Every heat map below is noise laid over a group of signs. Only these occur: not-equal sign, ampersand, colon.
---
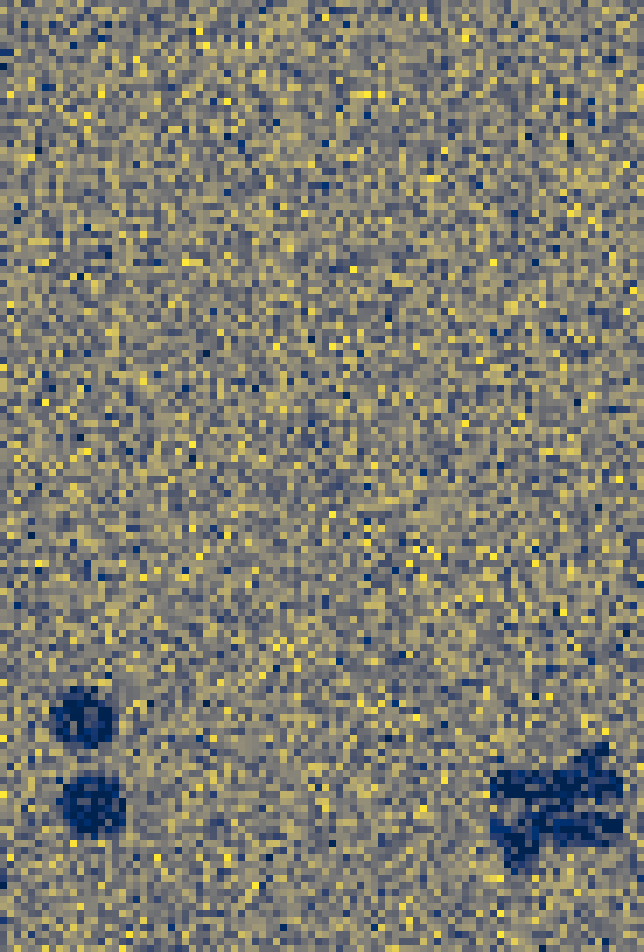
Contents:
bottom left: colon; bottom right: not-equal sign
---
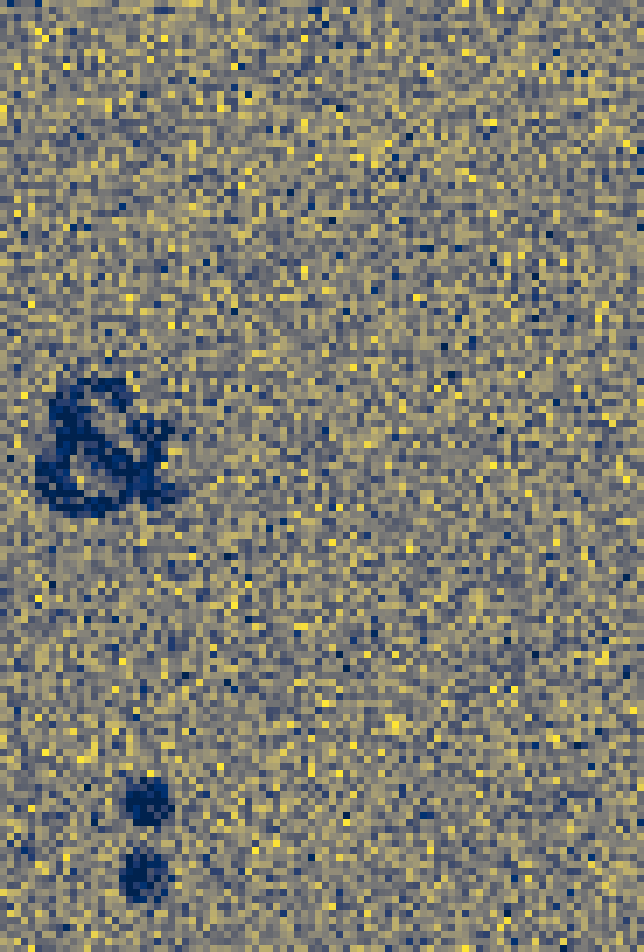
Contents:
middle left: ampersand; bottom left: colon
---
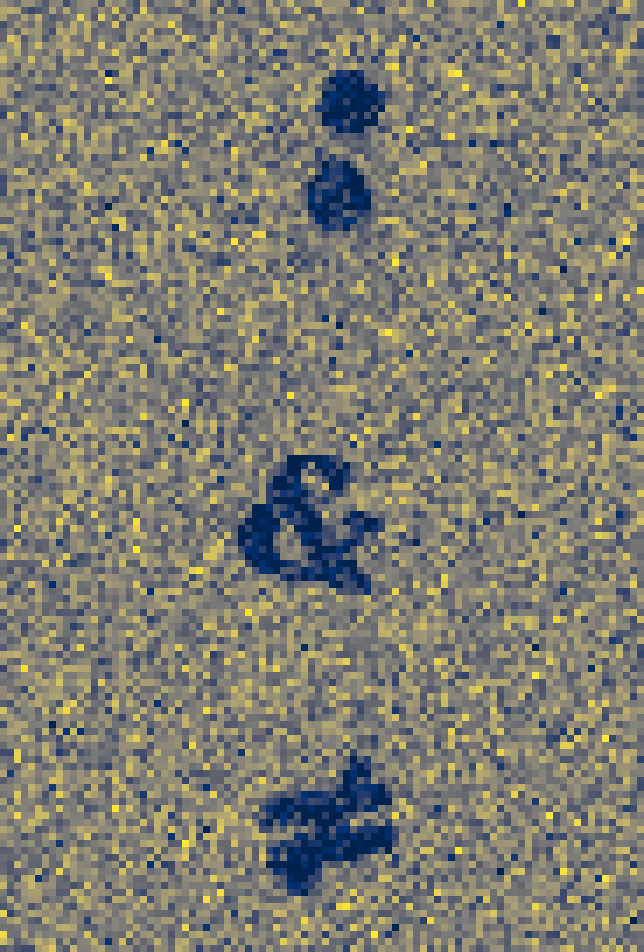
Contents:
top middle: colon; centre: ampersand; bottom middle: not-equal sign
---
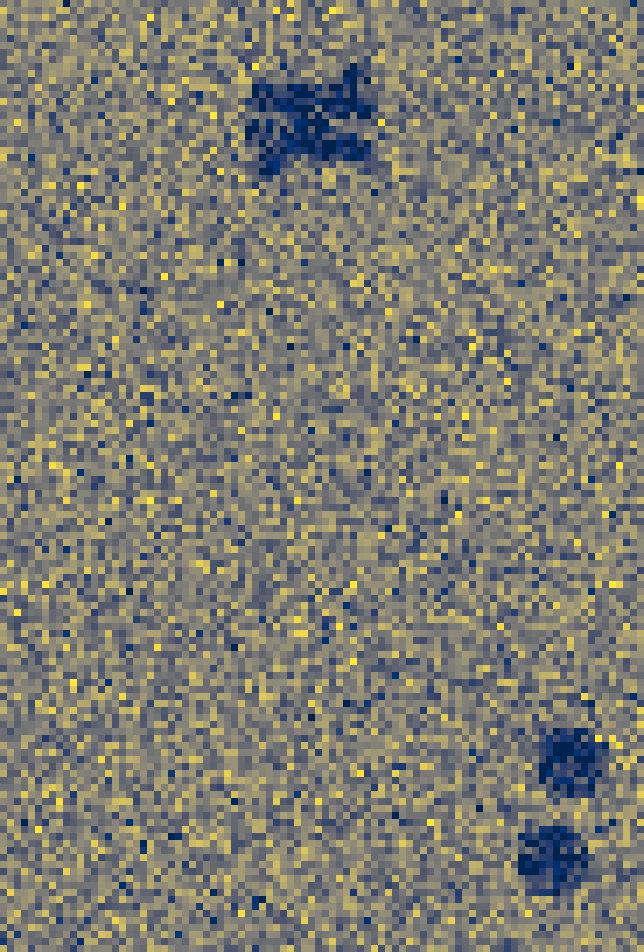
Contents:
top middle: not-equal sign; bottom right: colon
